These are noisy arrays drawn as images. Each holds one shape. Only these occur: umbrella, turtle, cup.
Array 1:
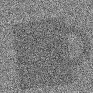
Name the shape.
cup
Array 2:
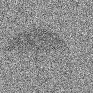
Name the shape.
umbrella
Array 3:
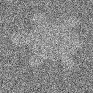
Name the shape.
turtle
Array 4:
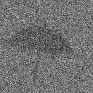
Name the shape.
umbrella
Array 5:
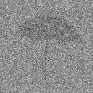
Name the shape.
umbrella
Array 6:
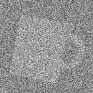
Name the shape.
cup
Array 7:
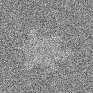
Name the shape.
turtle
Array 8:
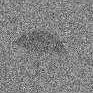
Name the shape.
umbrella
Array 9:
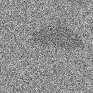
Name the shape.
umbrella
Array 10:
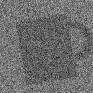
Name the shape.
cup
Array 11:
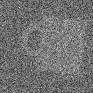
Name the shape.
cup
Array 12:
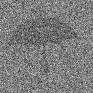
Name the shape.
umbrella
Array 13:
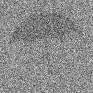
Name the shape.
umbrella
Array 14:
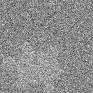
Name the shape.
turtle
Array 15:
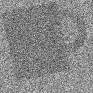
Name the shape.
cup
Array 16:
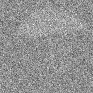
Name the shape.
umbrella
